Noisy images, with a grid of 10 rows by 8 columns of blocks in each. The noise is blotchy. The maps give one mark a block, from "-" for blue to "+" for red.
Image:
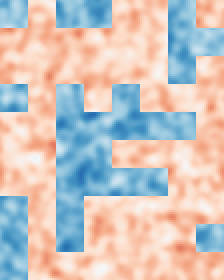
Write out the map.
-+--++-+
++++++--
++++++-+
-+-+-+++
++-----+
++--++++
++----++
-+-+++++
-+-++++-
-+++++++
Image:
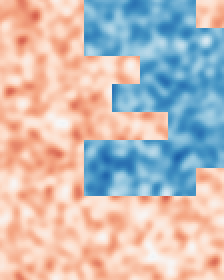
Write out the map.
+++----+
+++-----
+++++---
++++----
++++++--
+++-----
+++----+
++++++++
++++++++
++++++++
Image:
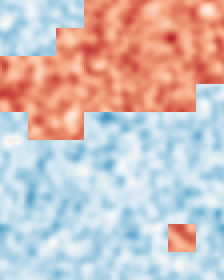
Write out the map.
---+++++
--++++++
++++++++
+++++++-
-++-----
--------
--------
--------
------+-
--------
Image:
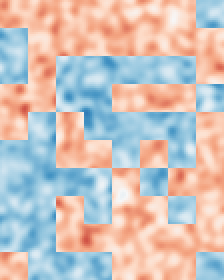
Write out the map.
+++++++-
-+++++++
-+-----+
++--+++-
+-+----+
--++-+-+
----+-++
--+-++-+
--++++++
+---+++-
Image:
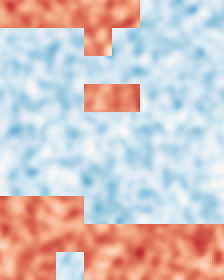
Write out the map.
+++++---
---+----
--------
---++---
--------
--------
--------
+++-----
++++++++
++-+++++
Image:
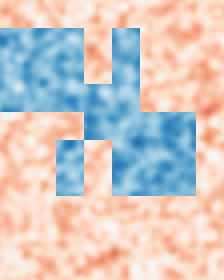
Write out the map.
++++++++
---+-+++
---+-+++
-----+++
+++----+
++-+---+
++-+---+
++++++++
++++++++
++++++++
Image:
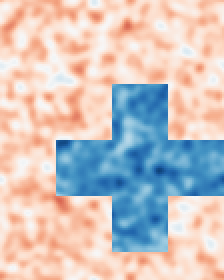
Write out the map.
++++++++
++++++++
++++++++
++++--++
++++--++
++------
++------
++++--++
++++--++
++++++++
